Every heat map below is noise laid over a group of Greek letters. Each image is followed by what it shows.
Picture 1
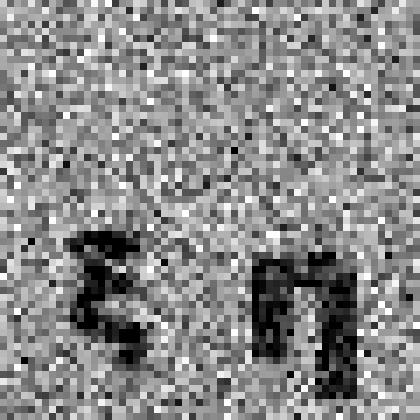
bottom left: xi; bottom right: eta
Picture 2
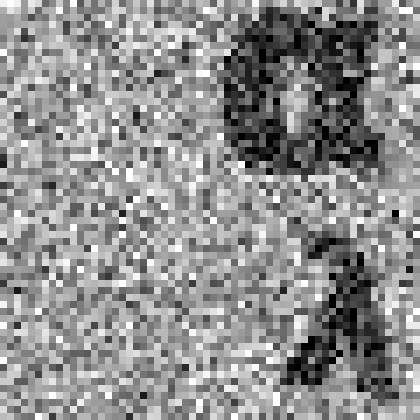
top right: alpha; bottom right: lambda
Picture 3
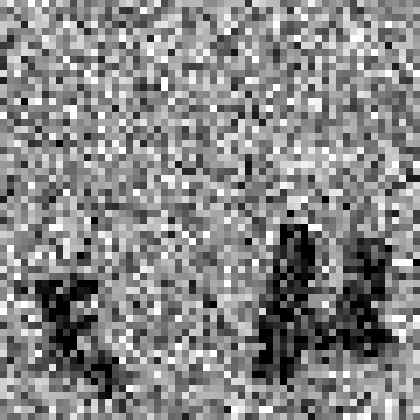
bottom left: xi; bottom right: mu
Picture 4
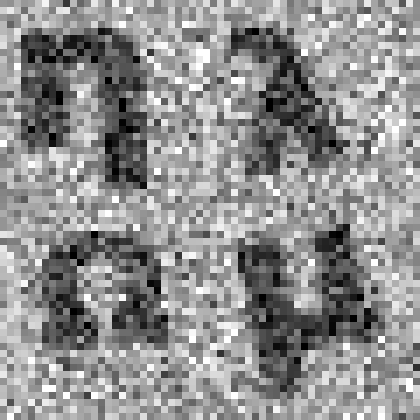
top left: eta; top right: lambda; bottom left: omega; bottom right: mu
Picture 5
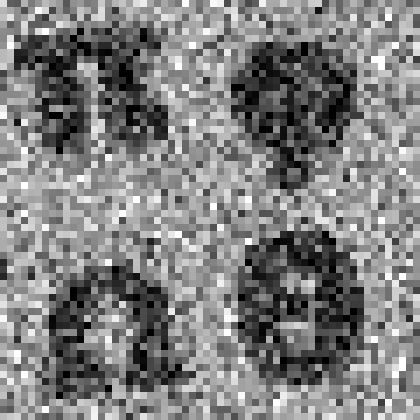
top left: pi; top right: phi; bottom left: omega; bottom right: theta
